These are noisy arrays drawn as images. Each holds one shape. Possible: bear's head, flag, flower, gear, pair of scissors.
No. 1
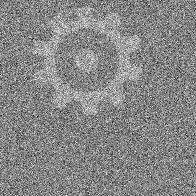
gear
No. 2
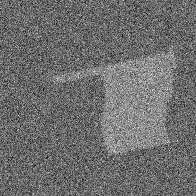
flag
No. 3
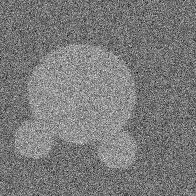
bear's head
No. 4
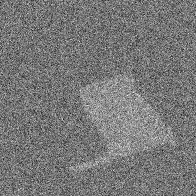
flag
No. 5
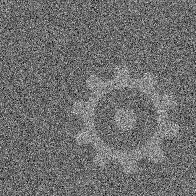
gear
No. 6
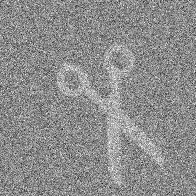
pair of scissors
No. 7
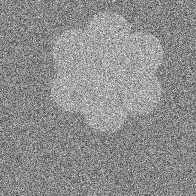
flower
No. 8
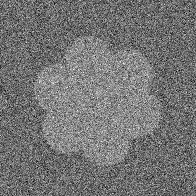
flower
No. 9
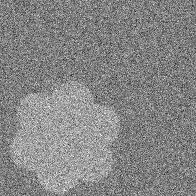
flower
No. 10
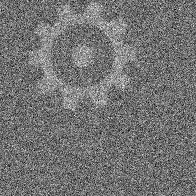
gear
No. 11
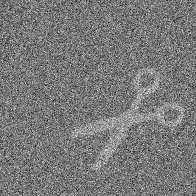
pair of scissors
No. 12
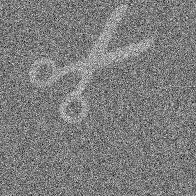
pair of scissors
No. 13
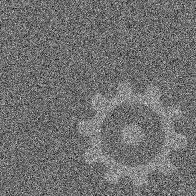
gear
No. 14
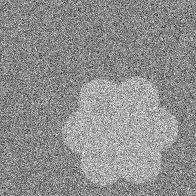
flower
